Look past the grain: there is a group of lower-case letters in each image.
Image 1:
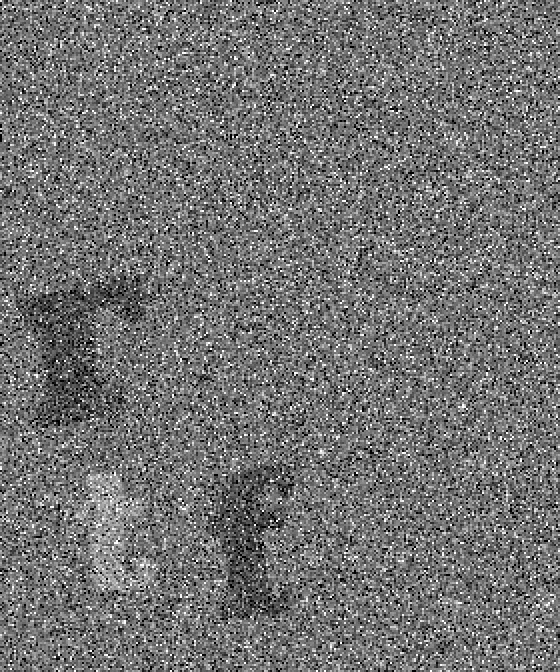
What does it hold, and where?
middle left: dark r; bottom left: light t; bottom middle: dark f
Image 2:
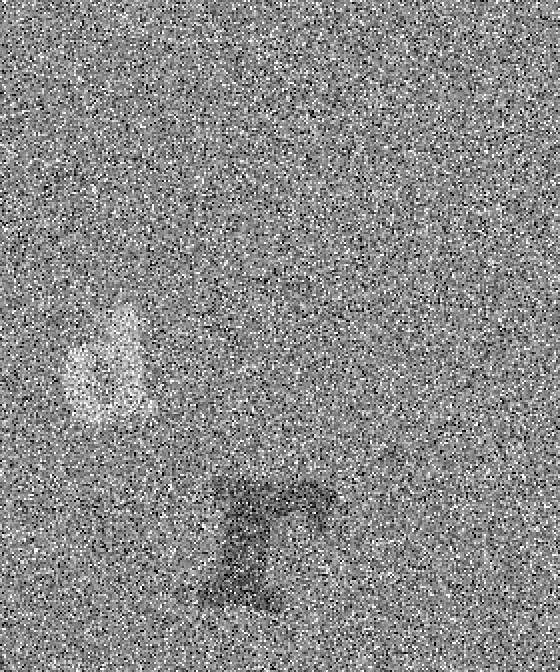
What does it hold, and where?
middle left: light d; bottom middle: dark r
